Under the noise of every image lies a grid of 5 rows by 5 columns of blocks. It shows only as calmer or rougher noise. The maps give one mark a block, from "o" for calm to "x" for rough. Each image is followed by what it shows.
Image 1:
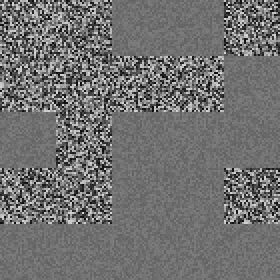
xxoox
xxxxo
oxooo
xxoox
ooooo
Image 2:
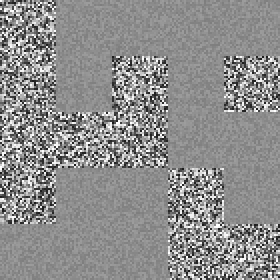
xoooo
xoxox
xxxoo
xooxo
oooxx
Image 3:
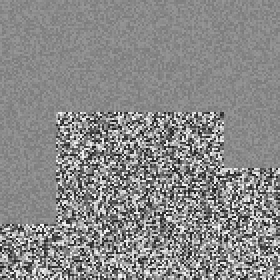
ooooo
ooooo
oxxxo
oxxxx
xxxxx
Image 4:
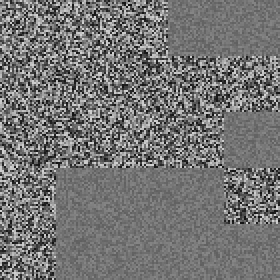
xxxoo
xxxxx
xxxxo
xooox
xoooo
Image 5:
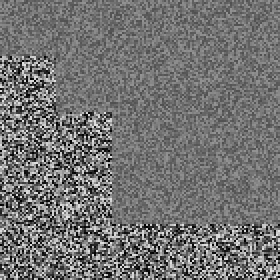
ooooo
xoooo
xxooo
xxooo
xxxxx
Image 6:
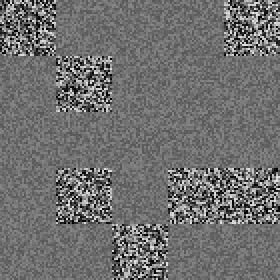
xooox
oxooo
ooooo
oxoxx
ooxoo
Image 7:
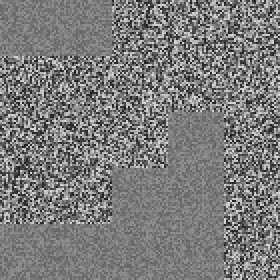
ooxxx
xxxxx
xxxox
xxoox
oooox
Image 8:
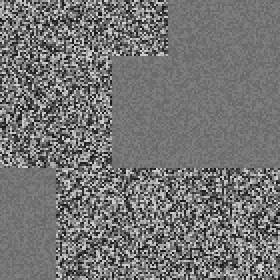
xxxoo
xxooo
xxooo
oxxxx
oxxxx
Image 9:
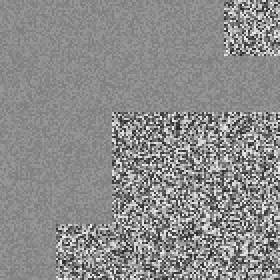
oooox
ooooo
ooxxx
ooxxx
oxxxx
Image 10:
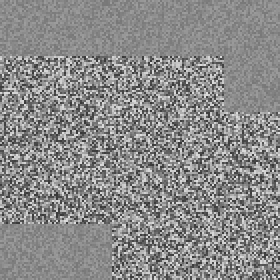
ooooo
xxxxo
xxxxx
xxxxx
ooxxx
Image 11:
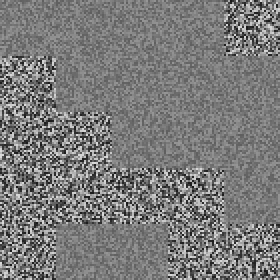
oooox
xoooo
xxooo
xxxxo
xooxx
